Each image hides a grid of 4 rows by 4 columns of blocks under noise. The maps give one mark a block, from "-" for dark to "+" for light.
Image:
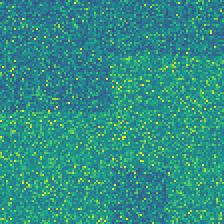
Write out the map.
- - - -
- - + +
+ + + +
+ + - +
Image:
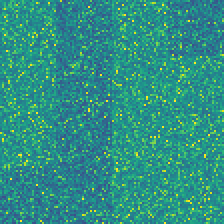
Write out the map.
+ - + -
+ - + +
+ - + +
- - + +
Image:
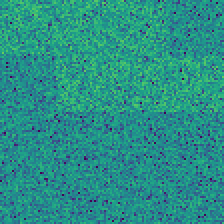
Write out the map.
+ + + -
- + + +
- - - -
- - - -
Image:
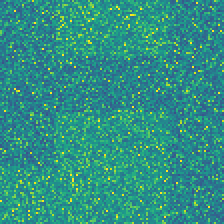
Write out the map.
- + + -
- - - -
- + + -
+ + + -
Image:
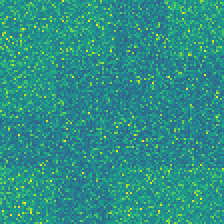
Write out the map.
+ + - +
+ - - -
- - - -
+ - + +
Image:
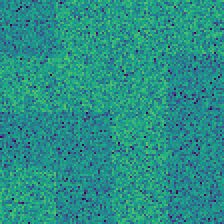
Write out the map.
- + + +
+ + + -
- - + -
+ - + -
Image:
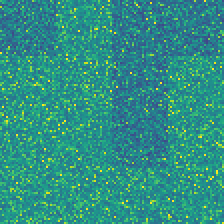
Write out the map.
- + - -
+ + - +
+ + - +
+ + + +
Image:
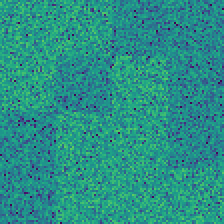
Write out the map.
+ + - -
+ - + -
- + + -
- + + +
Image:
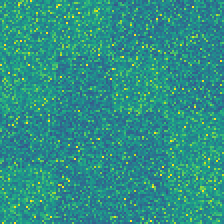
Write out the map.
+ + - -
+ - + -
- - - +
+ - - +
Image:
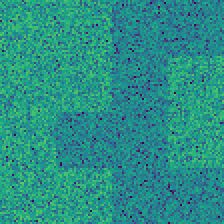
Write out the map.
+ + - -
+ + - +
+ - - +
+ + - -
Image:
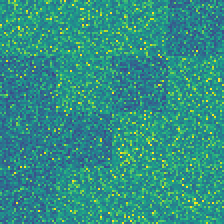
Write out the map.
+ + + -
- + - +
- - + +
- + + +
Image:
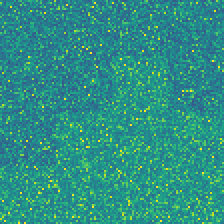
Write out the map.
- - - -
- - + -
- + + +
+ + + +
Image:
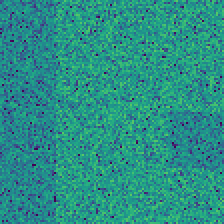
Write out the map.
- + + +
- + + +
- + + -
- + + +
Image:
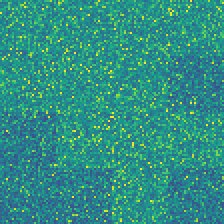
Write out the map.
+ + + +
+ + + -
- + + +
- - + -
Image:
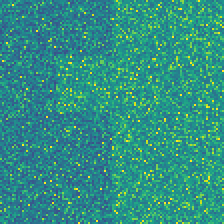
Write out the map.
- - + +
- + + +
- - + +
- - + +
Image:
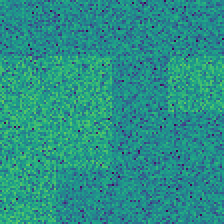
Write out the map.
- - - -
+ + - +
+ + - -
+ - - -
